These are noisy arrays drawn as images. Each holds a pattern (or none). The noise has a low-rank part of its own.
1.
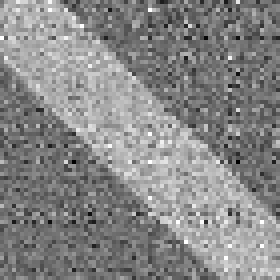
a diagonal band
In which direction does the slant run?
top left to bottom right
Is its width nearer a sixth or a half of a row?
a half
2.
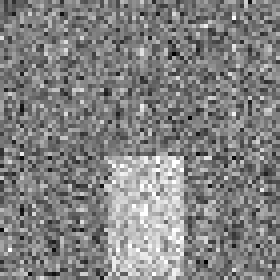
one block
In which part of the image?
bottom middle
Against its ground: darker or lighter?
lighter
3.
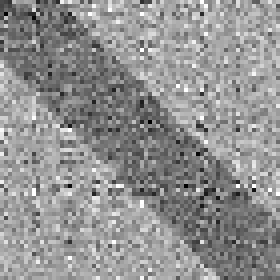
a diagonal band
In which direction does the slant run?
top left to bottom right
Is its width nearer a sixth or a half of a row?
a half
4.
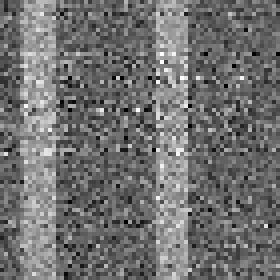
bands of columns
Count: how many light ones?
2
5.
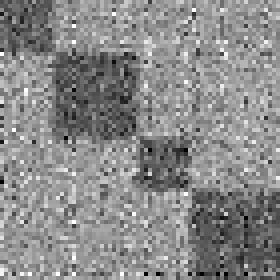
blocks along the diagonal
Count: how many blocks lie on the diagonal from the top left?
4
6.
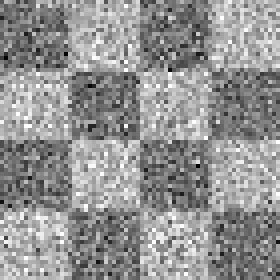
a checkerboard
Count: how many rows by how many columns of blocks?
4 by 4
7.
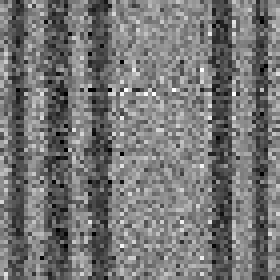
bands of columns
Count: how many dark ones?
5
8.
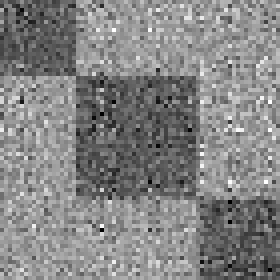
blocks along the diagonal
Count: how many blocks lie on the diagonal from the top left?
3
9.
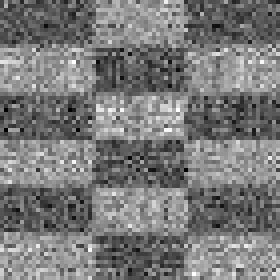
a checkerboard
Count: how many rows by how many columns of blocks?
6 by 3
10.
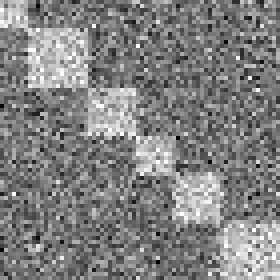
blocks along the diagonal
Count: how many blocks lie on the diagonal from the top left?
6
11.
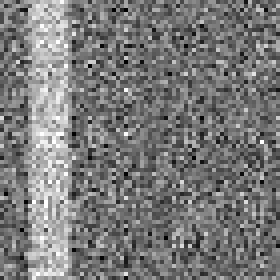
one band of columns
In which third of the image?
left
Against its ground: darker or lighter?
lighter
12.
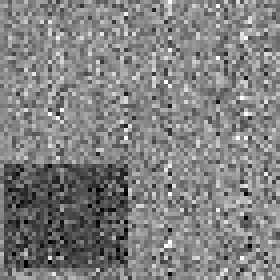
one block
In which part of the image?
bottom left
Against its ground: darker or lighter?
darker
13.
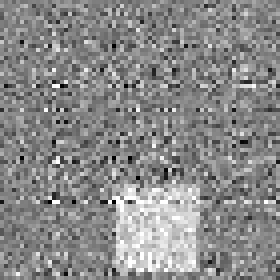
one block
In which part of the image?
bottom middle
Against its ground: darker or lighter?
lighter
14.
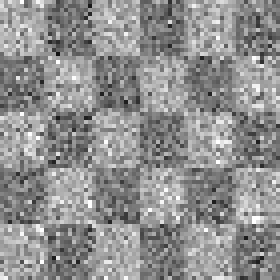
a checkerboard
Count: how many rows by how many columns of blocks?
5 by 6
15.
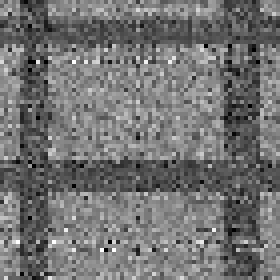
bands of rows crossing bands of columns
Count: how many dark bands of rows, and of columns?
2 and 2
